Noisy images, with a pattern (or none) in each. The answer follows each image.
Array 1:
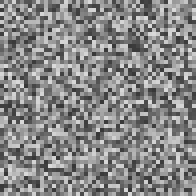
only noise
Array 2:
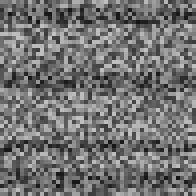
bands of rows
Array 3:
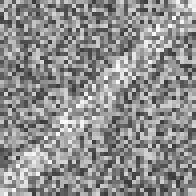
a diagonal band
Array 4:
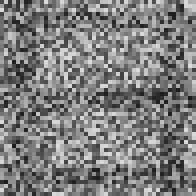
bands of rows crossing bands of columns
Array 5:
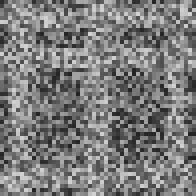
bands of rows crossing bands of columns
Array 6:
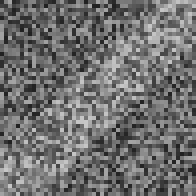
a diagonal band
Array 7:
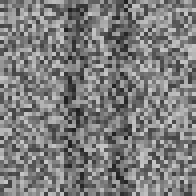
bands of columns
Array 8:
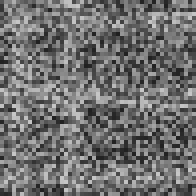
bands of rows crossing bands of columns
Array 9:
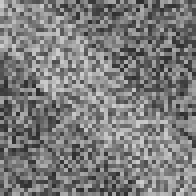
a diagonal band
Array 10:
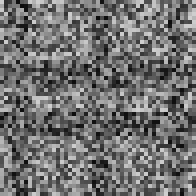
bands of rows crossing bands of columns
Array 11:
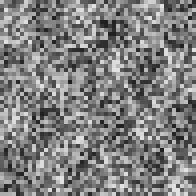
a checkerboard
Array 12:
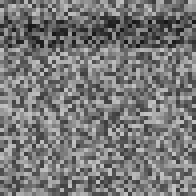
one band of rows
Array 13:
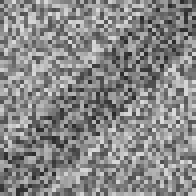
a diagonal band
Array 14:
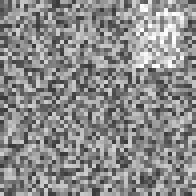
one block
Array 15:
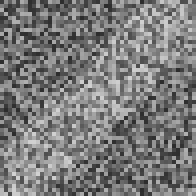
a diagonal band
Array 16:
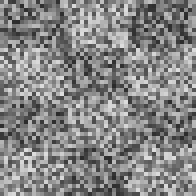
a checkerboard
